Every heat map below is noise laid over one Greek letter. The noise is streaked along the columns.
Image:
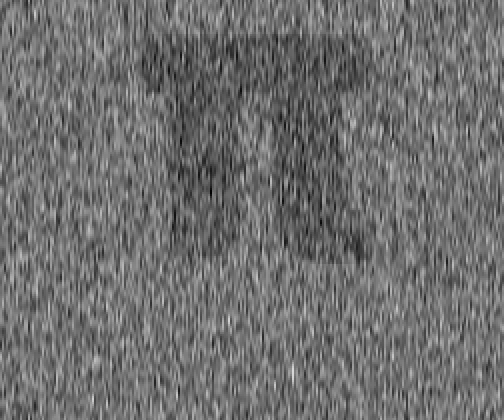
pi
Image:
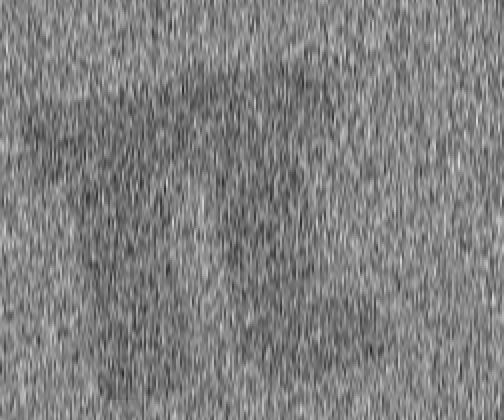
pi
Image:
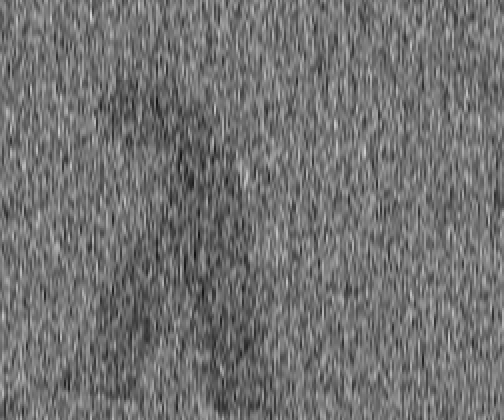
lambda
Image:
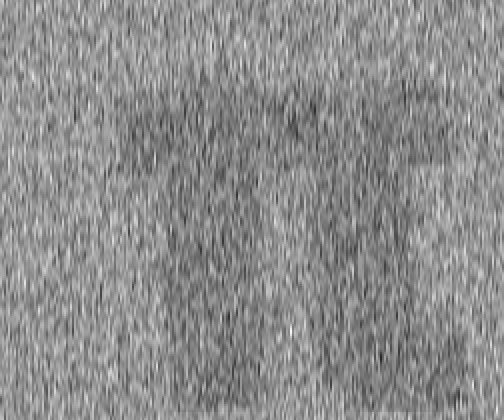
pi
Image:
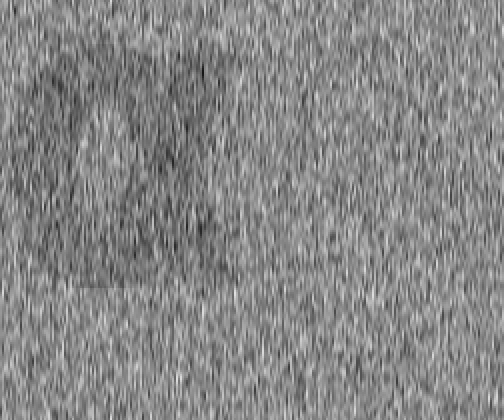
alpha
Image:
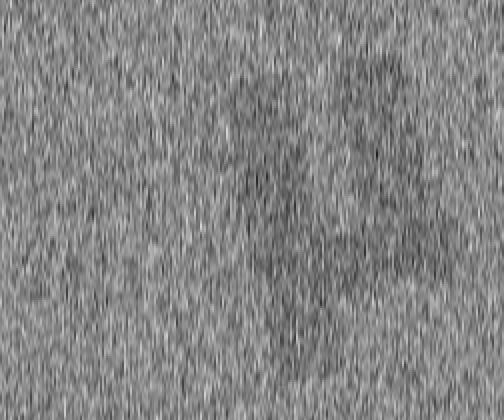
mu
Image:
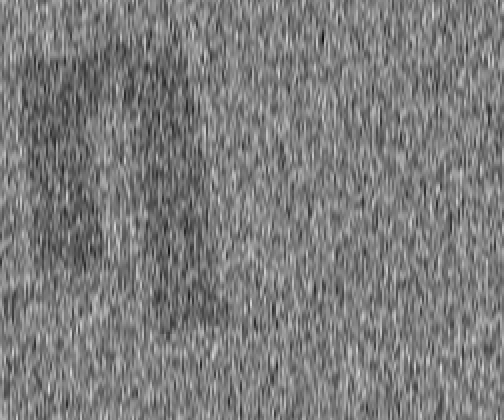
eta
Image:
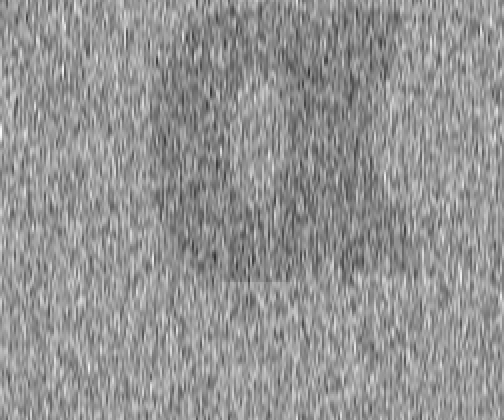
alpha
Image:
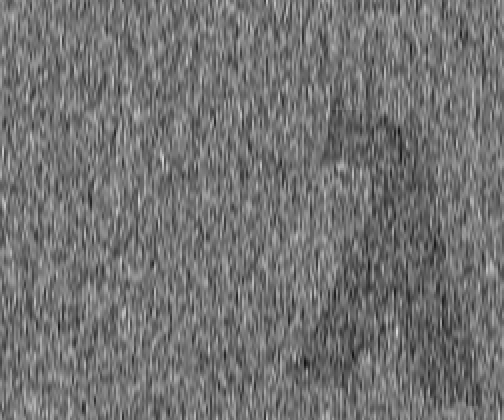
lambda
